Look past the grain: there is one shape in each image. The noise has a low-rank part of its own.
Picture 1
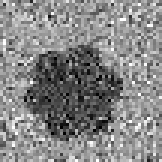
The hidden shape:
flower
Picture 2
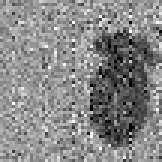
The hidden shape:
footprint
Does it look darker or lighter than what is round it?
darker
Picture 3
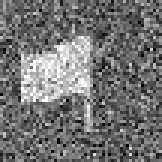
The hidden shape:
flag
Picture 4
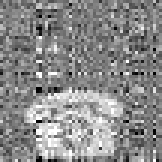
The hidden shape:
telephone
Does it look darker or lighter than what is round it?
lighter
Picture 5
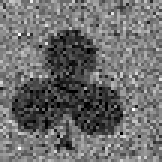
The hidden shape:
club
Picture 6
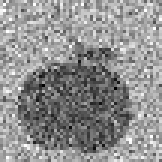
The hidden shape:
apple
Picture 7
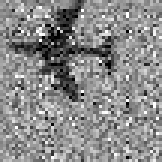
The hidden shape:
airplane
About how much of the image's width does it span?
two thirds
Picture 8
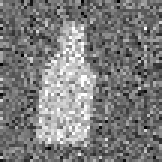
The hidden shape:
bottle
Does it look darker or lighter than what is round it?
lighter
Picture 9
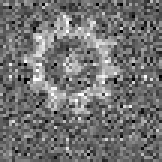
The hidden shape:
gear
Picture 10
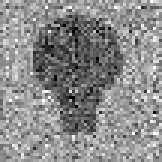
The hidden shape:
light bulb
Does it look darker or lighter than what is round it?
darker
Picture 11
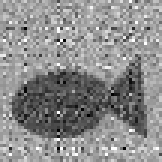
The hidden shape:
fish
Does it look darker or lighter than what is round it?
darker
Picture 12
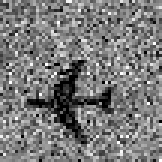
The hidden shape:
airplane
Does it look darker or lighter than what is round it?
darker
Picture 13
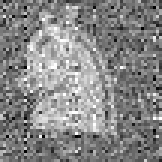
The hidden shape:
chess knight
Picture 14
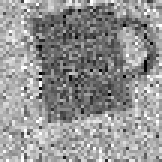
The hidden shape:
cup
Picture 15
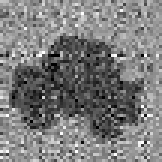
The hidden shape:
car
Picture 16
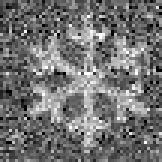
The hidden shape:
snowflake
